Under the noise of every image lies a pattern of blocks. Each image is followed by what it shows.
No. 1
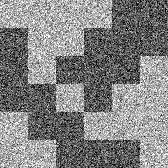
mirrored about the diagonal from the bottom left
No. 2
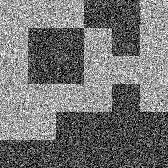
no symmetry
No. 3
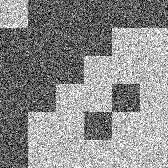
mirrored about the diagonal from the top left
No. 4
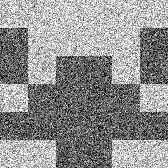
left and right mirror each other
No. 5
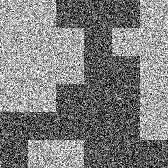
no symmetry
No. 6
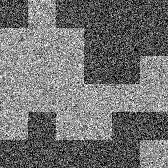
no symmetry
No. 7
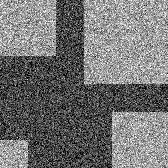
mirrored about the diagonal from the bottom left
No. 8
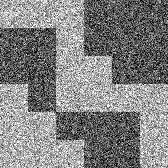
mirrored about the diagonal from the bottom left
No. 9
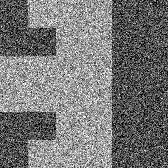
top and bottom mirror each other
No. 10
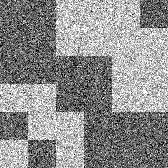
mirrored about the diagonal from the bottom left
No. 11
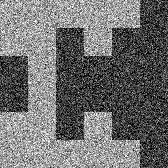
top and bottom mirror each other
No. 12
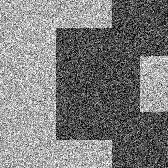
top and bottom mirror each other
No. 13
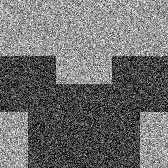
left and right mirror each other
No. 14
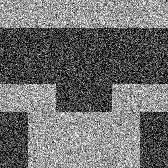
left and right mirror each other
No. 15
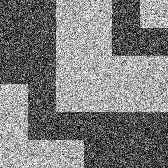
mirrored about the diagonal from the bottom left
